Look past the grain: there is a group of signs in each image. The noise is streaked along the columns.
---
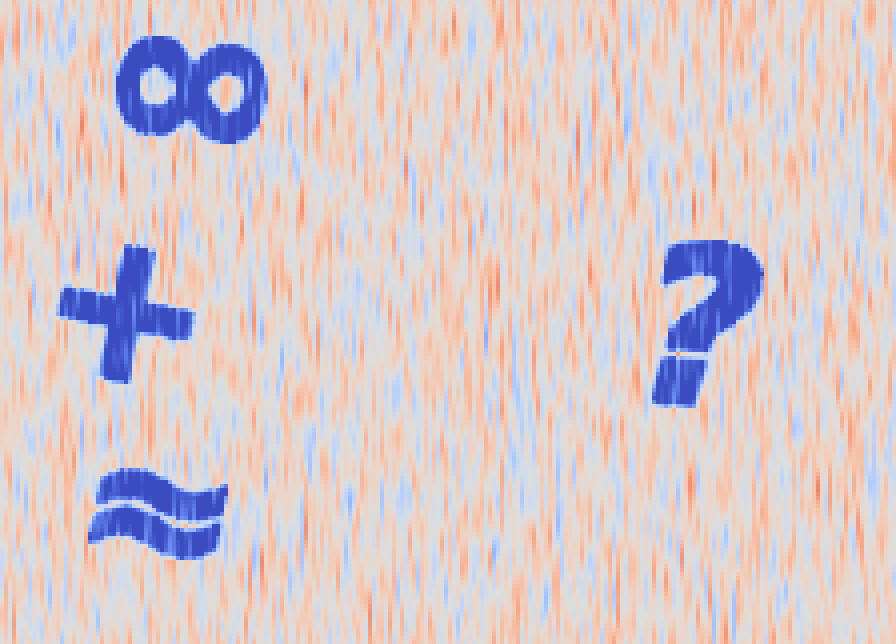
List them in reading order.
top left: infinity sign; middle left: plus sign; middle right: question mark; bottom left: approximately sign
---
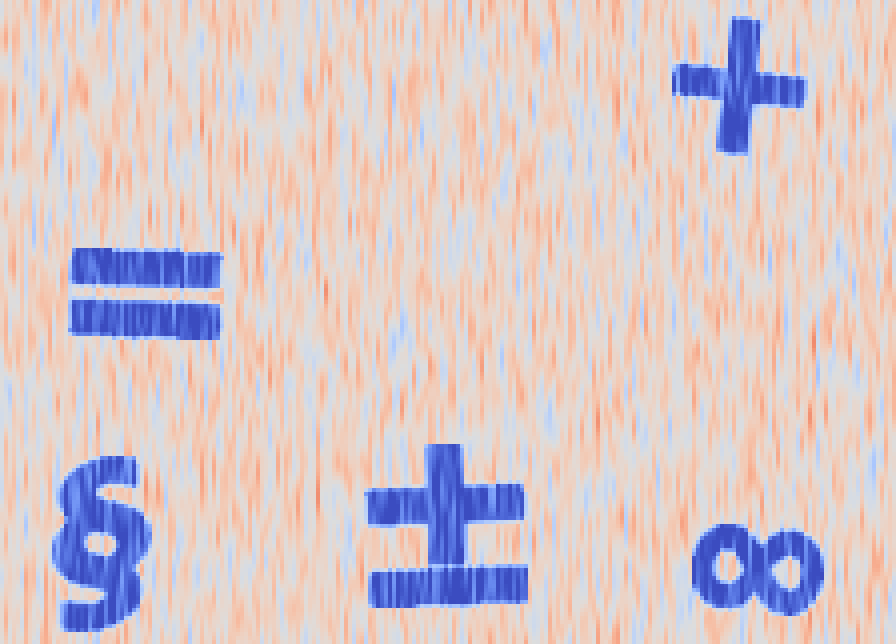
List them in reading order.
top right: plus sign; middle left: equals sign; bottom left: section sign; bottom middle: plus-minus sign; bottom right: infinity sign
